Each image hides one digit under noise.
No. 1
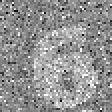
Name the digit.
6
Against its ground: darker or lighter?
lighter
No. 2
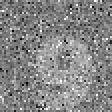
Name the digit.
9
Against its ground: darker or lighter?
lighter
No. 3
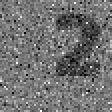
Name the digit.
2
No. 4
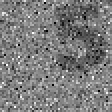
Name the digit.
5
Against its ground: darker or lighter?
darker
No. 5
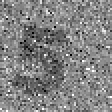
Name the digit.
5
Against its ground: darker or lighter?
darker
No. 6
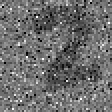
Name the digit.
2
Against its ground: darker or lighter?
darker
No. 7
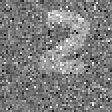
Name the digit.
2
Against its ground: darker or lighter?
lighter
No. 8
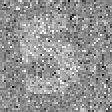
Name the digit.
5
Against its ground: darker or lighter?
lighter
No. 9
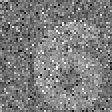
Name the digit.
6
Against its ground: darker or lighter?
lighter
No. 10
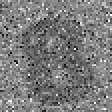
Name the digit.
8
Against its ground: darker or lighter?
darker
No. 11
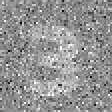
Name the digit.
3
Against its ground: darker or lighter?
lighter
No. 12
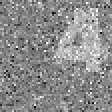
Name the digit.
4
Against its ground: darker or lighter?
lighter
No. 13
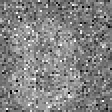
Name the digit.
8
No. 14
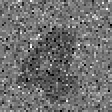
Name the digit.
4
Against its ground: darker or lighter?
darker
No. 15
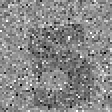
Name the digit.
5
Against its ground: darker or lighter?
darker
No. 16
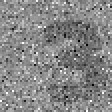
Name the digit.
3
